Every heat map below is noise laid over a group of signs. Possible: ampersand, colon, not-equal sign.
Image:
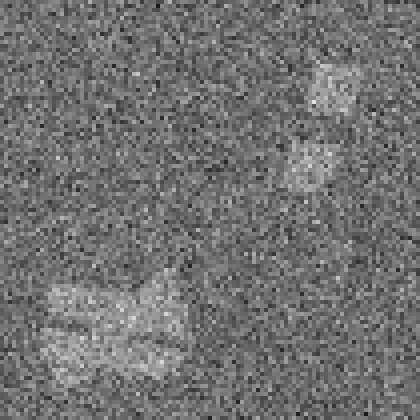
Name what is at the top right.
colon
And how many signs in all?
2
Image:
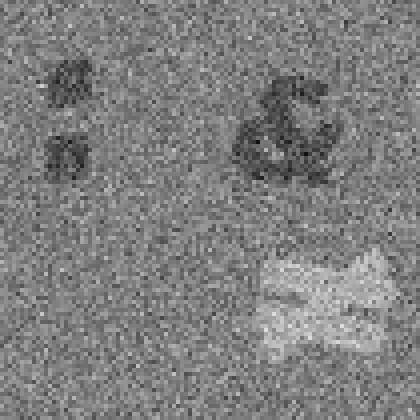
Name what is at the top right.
ampersand
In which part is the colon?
top left
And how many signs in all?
3
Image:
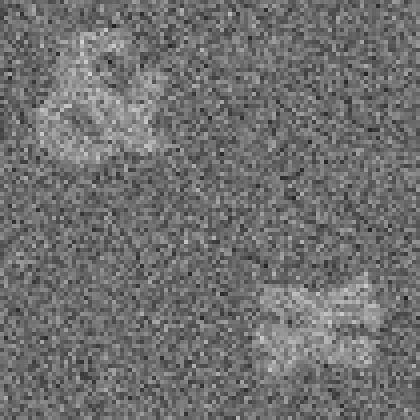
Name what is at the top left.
ampersand
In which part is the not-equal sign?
bottom right
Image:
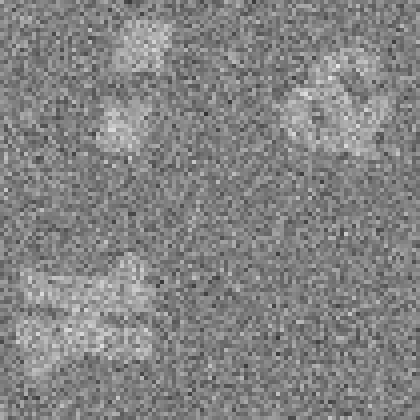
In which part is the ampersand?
top right
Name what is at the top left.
colon
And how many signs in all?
3
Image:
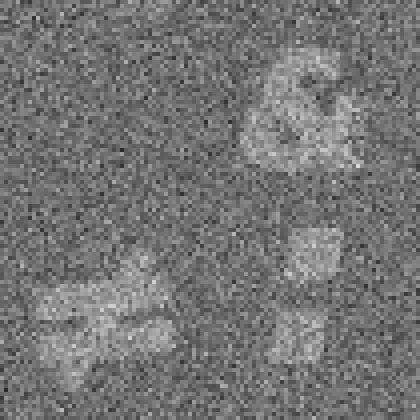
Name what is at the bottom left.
not-equal sign
